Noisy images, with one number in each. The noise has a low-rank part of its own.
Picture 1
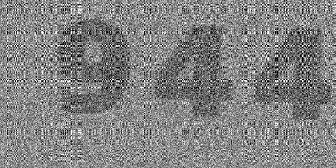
944
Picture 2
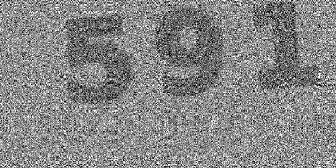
591
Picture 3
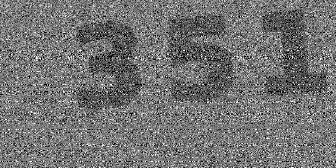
351
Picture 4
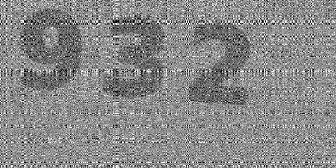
932
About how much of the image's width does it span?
two thirds
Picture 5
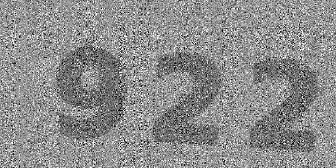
922
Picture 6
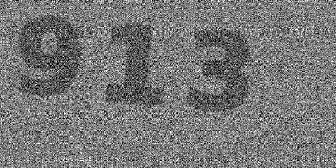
913
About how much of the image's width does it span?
two thirds
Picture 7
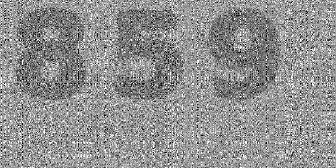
859
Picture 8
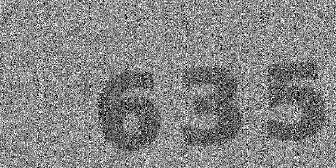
635
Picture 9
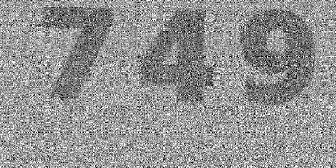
749
